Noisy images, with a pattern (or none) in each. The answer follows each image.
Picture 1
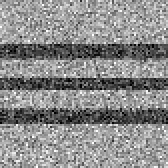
bands of rows
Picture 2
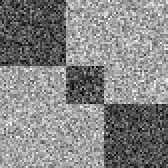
blocks along the diagonal
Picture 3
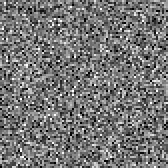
only noise
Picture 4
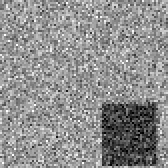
one block
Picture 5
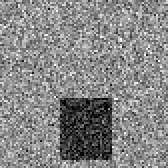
one block
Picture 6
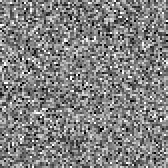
only noise
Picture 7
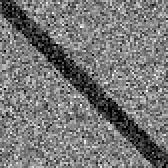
a diagonal band
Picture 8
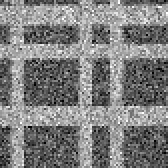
bands of rows crossing bands of columns
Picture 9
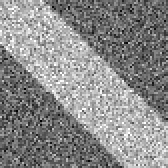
a diagonal band
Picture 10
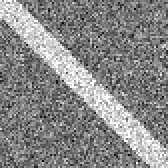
a diagonal band
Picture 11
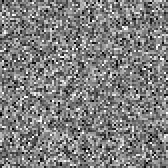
only noise
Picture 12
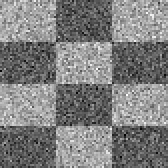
a checkerboard
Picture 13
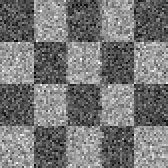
a checkerboard
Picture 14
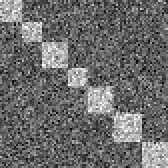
blocks along the diagonal
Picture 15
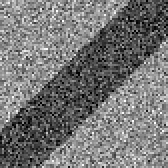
a diagonal band
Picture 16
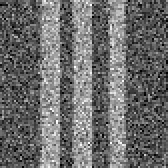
bands of columns
